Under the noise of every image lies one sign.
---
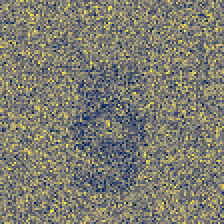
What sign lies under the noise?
section sign
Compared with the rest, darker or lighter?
darker
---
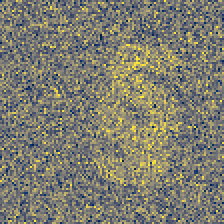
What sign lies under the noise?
section sign
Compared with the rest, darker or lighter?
lighter
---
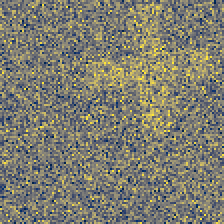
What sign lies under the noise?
plus sign
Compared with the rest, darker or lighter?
lighter
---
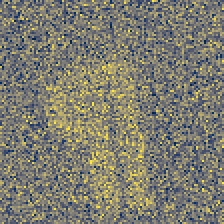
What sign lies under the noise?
pilcrow
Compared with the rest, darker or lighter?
lighter
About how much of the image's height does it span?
two thirds
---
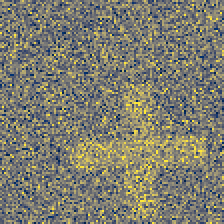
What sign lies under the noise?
plus sign
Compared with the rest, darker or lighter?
lighter
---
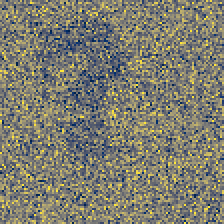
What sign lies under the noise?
question mark
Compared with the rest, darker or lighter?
darker
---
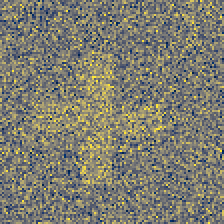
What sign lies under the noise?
plus sign
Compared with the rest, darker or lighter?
lighter
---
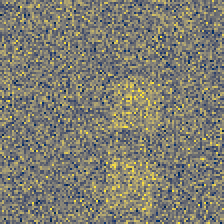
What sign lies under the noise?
colon
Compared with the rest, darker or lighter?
lighter
